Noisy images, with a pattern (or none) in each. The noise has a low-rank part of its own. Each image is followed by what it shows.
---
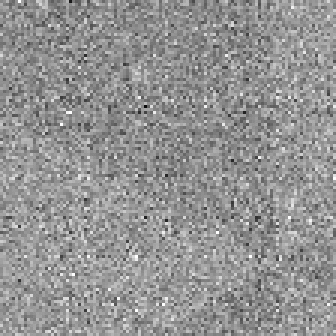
spokes from one point
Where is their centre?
bottom right
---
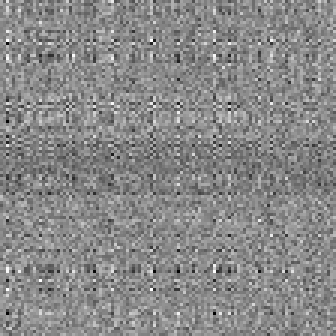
one horizontal stripe
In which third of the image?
middle
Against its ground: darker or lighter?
darker
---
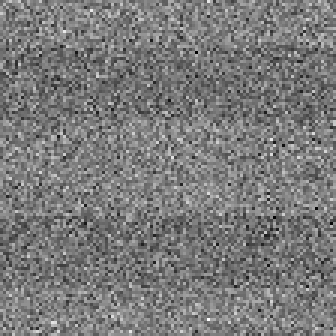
horizontal stripes
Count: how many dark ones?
2
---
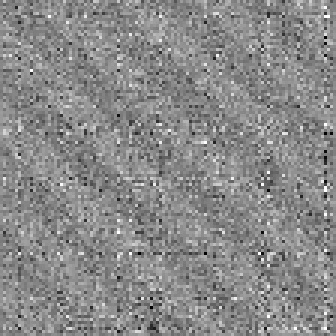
diagonal stripes
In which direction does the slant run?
top left to bottom right
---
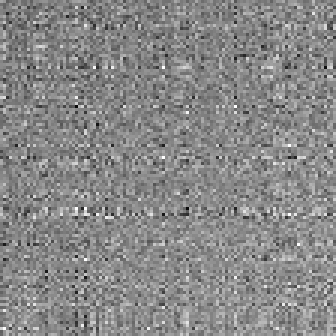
a smooth slope
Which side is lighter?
bottom right
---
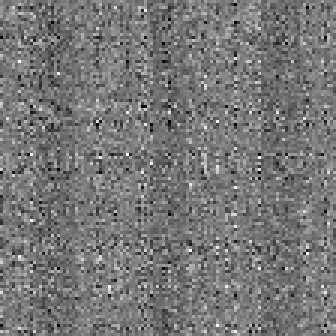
vertical stripes
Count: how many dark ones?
3
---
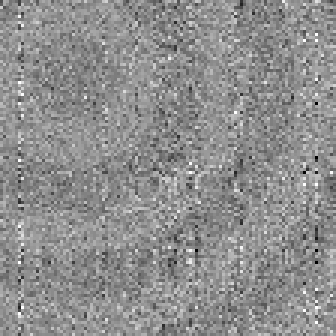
rings round one point
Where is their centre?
top left
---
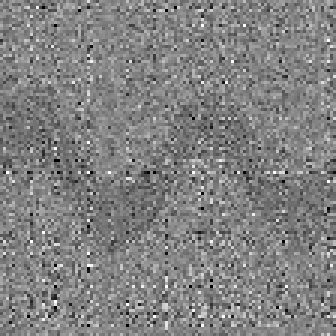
a wavy band
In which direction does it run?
left to right
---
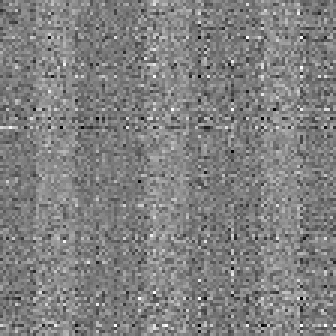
vertical stripes
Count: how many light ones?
3
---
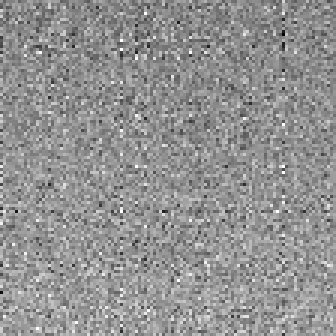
a smooth slope
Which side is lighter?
bottom
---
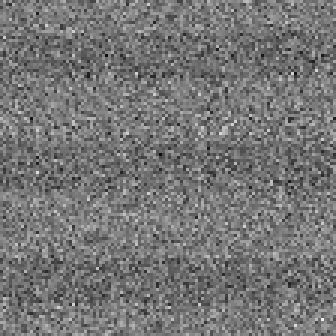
horizontal stripes
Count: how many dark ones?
3
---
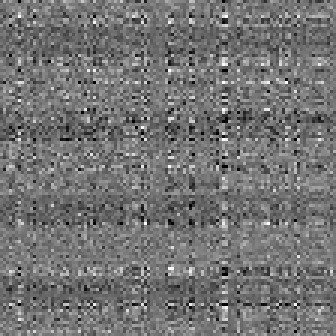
horizontal stripes
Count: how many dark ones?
4
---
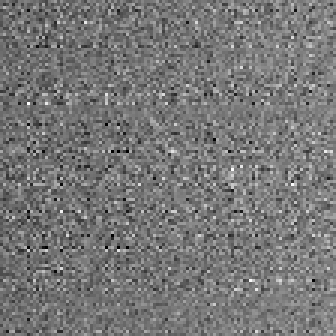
a smooth slope
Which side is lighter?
right
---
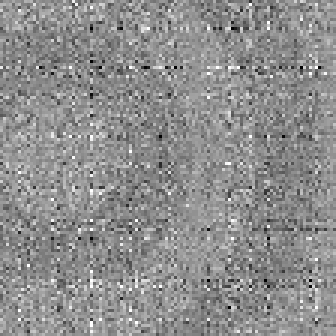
rings round one point
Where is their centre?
middle left
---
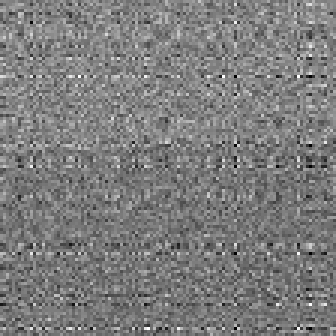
a sharp edge
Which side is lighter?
top
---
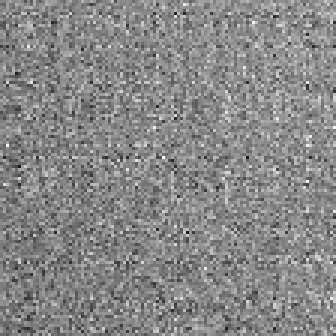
a smooth slope
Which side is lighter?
top right
